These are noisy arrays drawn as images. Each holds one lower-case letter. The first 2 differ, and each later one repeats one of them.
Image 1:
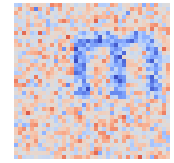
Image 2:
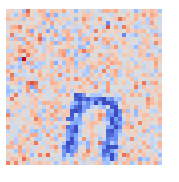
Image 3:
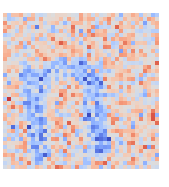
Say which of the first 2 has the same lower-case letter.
2
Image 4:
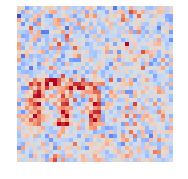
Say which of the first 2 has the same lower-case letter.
1
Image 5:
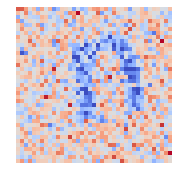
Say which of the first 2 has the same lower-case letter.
2
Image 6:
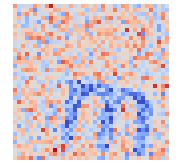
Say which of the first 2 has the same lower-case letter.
1
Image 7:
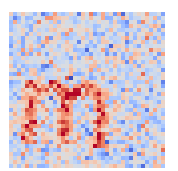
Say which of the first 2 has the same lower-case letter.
1
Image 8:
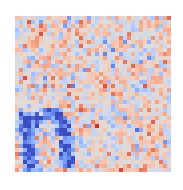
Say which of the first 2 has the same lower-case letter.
2
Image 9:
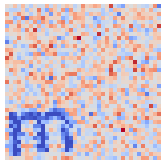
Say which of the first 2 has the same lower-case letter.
1
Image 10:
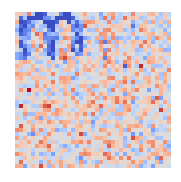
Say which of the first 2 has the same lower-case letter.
1
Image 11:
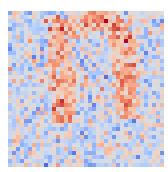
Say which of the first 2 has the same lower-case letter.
2
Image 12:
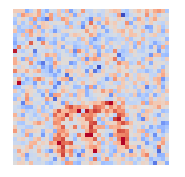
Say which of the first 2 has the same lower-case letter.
1
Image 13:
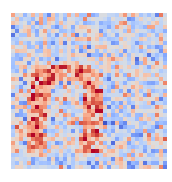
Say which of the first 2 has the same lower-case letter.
2
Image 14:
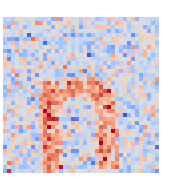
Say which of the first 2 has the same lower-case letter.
2
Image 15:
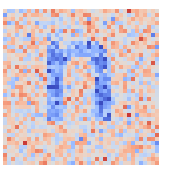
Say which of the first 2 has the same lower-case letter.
2
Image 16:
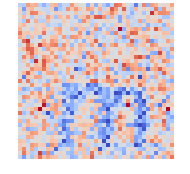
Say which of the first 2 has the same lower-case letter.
1
